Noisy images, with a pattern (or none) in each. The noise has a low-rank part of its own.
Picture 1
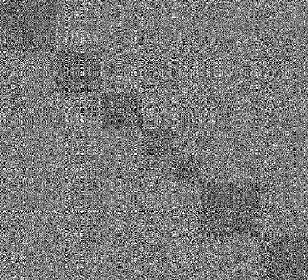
blocks along the diagonal
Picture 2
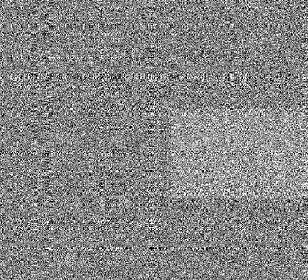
one block
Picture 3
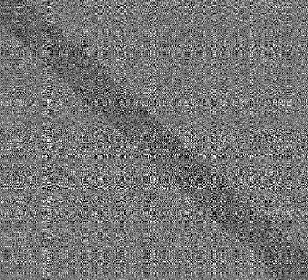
a diagonal band
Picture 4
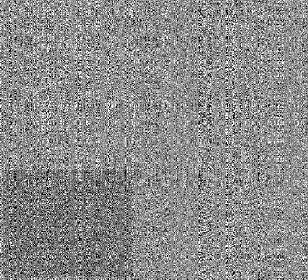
one block
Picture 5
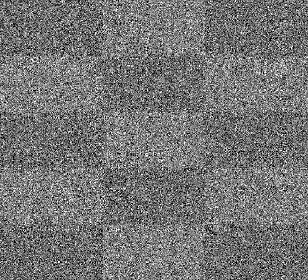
a checkerboard
